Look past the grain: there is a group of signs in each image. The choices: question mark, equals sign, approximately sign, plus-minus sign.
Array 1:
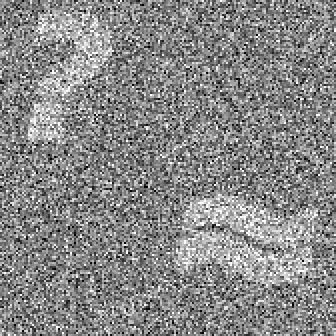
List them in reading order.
top left: question mark; bottom right: approximately sign
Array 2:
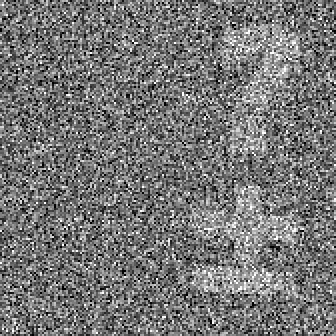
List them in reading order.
top right: question mark; bottom right: plus-minus sign
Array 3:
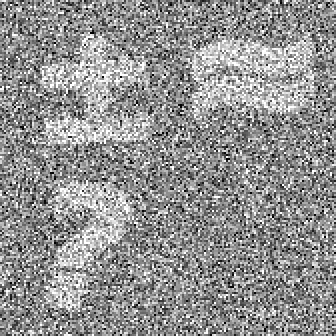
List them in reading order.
top left: plus-minus sign; top right: approximately sign; bottom left: question mark
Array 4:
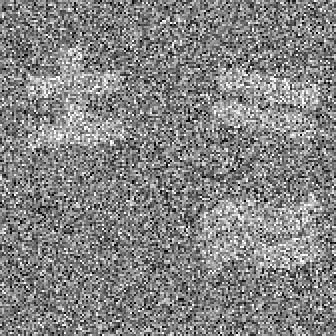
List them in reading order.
top left: plus-minus sign; top right: equals sign; bottom right: approximately sign
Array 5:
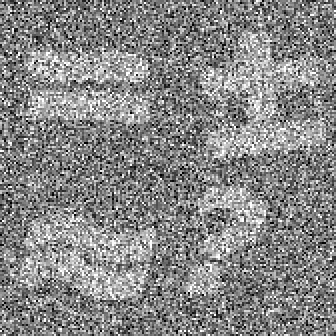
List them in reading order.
top left: equals sign; top right: plus-minus sign; bottom left: approximately sign; bottom right: question mark
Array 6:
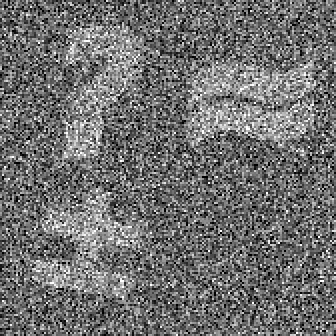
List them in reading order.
top left: question mark; top right: approximately sign; bottom left: plus-minus sign
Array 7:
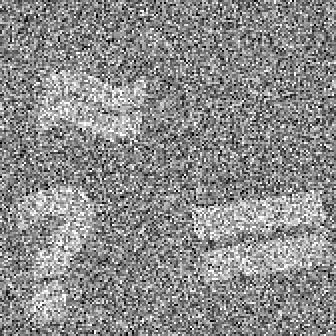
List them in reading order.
top left: approximately sign; bottom left: question mark; bottom right: equals sign
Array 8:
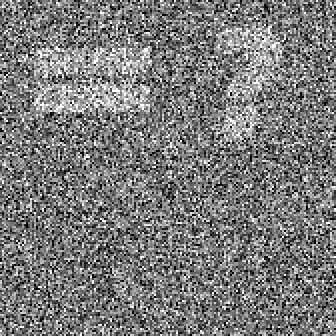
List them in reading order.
top left: equals sign; top right: question mark
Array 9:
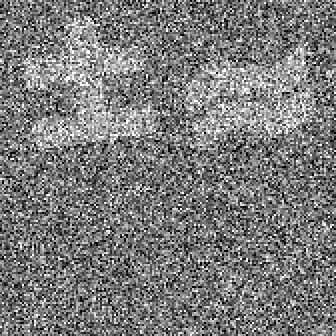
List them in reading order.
top left: plus-minus sign; top right: approximately sign
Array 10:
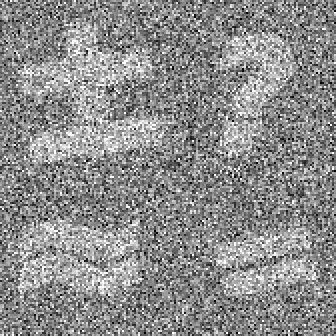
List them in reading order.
top left: plus-minus sign; top right: question mark; bottom left: approximately sign; bottom right: equals sign
